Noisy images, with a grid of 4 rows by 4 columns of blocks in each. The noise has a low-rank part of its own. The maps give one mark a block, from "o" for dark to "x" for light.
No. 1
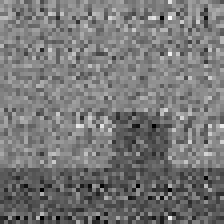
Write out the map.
x x x x
x x x x
x x o x
o o o o
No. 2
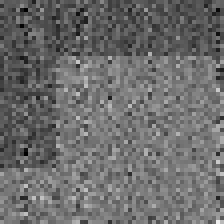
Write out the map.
o o o o
o x x x
o x x x
x x x x
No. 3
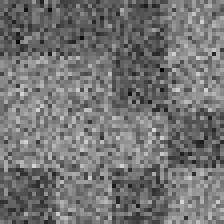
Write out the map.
o o o x
x x o x
x x x o
o x o x
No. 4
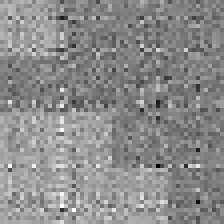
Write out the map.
x o o o
o o o o
x x o o
x x x o
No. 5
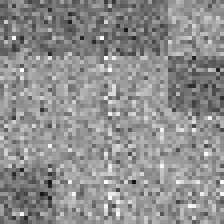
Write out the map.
o o o x
x x x o
x x x x
o x x x
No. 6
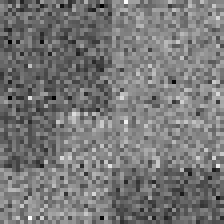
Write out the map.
o o x x
o o x x
o x x x
x x o o
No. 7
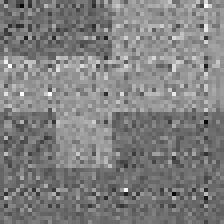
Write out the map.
o o x x
x x x x
o x o o
o o o o
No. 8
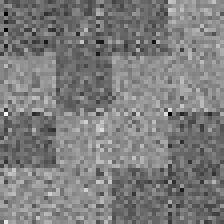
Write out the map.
o o o x
x o x x
o x x o
x x o o
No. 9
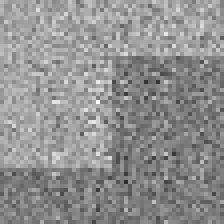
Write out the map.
x x x x
x x o o
x x o o
o o o o
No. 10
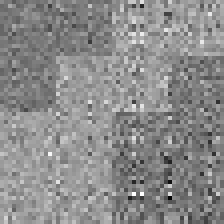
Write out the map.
o o x x
o x x o
x x o o
x x o o
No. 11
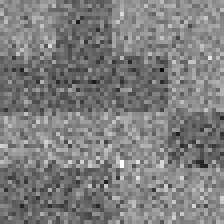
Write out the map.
x o x x
o o o x
x x x o
o o x x
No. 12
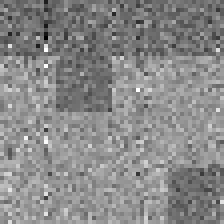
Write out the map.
o o o o
x o x x
x x x x
x x x o
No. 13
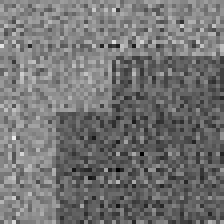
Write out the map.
x x x x
x x o o
x o o o
x o o o
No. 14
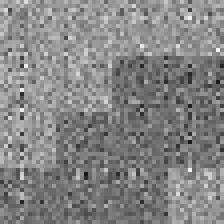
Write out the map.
x x x x
x x o o
x o o o
o o o x
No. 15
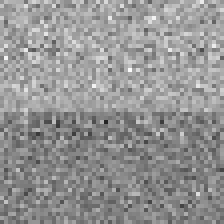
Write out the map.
x x x x
x x x x
o o o o
o o o o
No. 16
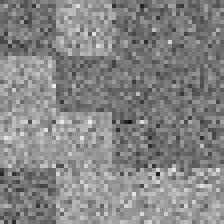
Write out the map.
o x o o
x o o o
x x o o
o x x x
